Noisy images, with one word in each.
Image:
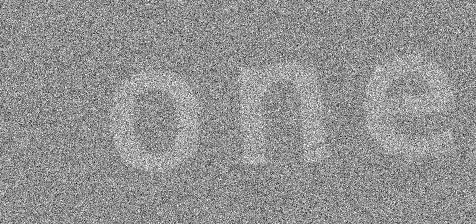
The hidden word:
one
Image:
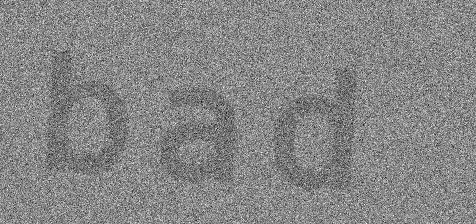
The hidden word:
bad
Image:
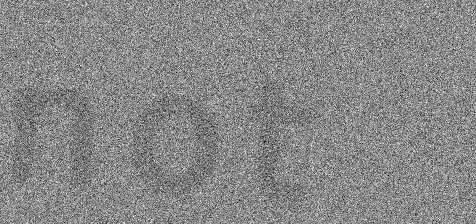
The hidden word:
not
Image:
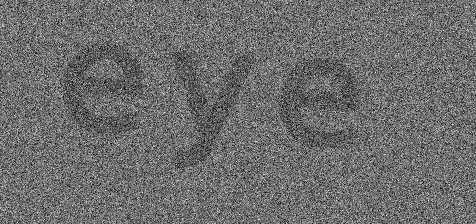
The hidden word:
eye
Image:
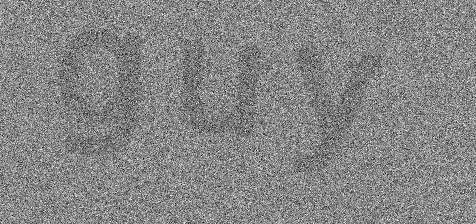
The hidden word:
guy
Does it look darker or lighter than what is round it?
darker
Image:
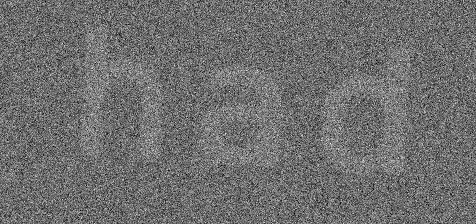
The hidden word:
had
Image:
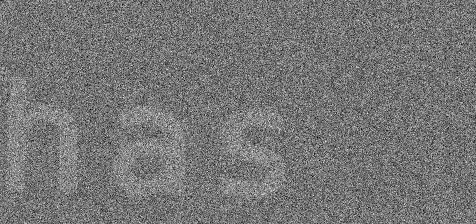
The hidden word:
has
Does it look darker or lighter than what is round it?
lighter
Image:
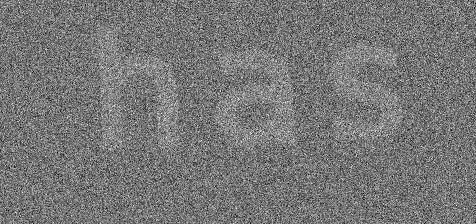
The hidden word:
has
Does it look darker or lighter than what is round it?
lighter
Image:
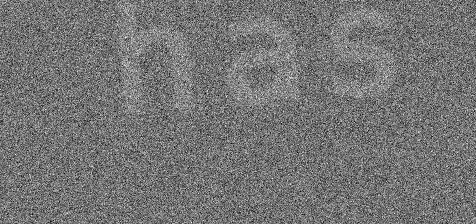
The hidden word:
has
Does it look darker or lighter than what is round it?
lighter
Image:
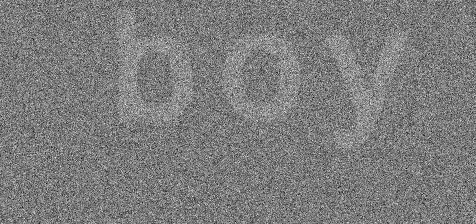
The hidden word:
boy
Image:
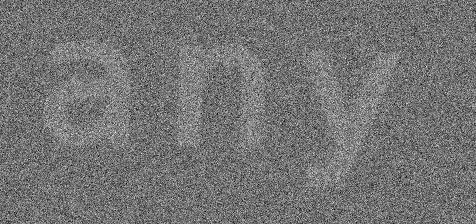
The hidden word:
any
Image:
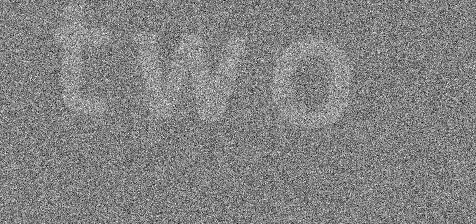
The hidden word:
two
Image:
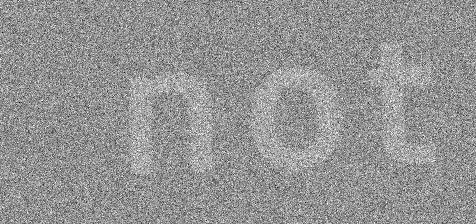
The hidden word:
not
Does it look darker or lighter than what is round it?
lighter
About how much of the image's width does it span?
two thirds
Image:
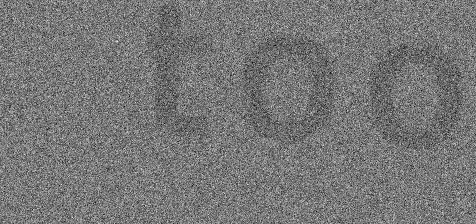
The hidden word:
too
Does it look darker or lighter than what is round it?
darker
